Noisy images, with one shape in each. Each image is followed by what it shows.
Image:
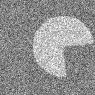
disc with a wedge cut out
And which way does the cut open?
down and right
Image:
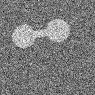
dumbbell
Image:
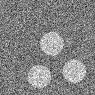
three dots
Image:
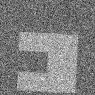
square with a notch
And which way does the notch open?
left
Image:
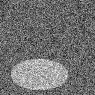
ellipse
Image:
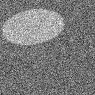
ellipse
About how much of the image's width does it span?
two thirds
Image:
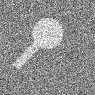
lollipop
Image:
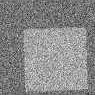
square
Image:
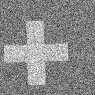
cross
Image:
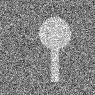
lollipop
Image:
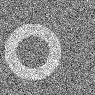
ring
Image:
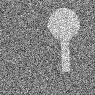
lollipop
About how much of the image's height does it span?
two thirds
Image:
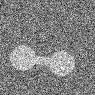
dumbbell
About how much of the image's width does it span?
two thirds
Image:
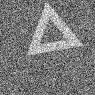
triangle frame
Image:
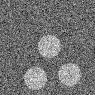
three dots
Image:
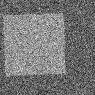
square
